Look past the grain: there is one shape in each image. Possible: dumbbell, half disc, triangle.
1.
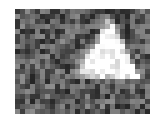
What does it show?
light triangle
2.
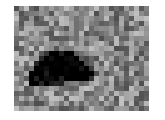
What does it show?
dark half disc
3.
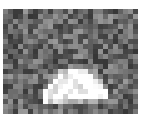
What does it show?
light half disc
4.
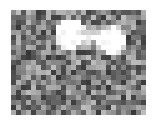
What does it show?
light dumbbell
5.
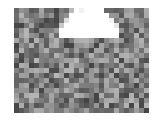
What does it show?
light half disc, top middle
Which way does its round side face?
up
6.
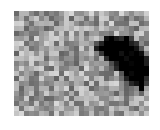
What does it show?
dark half disc
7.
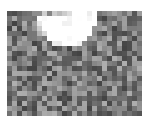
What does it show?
light half disc, top middle
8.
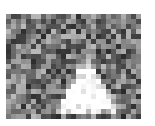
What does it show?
light triangle
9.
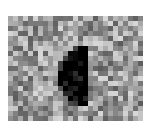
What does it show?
dark half disc
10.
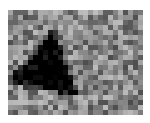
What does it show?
dark triangle
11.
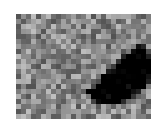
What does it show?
dark half disc
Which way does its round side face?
down and right
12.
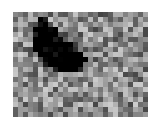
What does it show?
dark half disc
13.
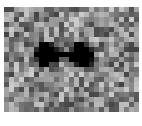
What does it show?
dark dumbbell, centre
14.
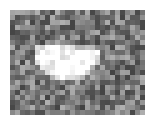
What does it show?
light half disc
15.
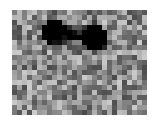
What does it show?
dark dumbbell
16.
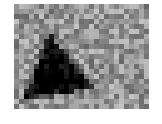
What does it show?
dark triangle
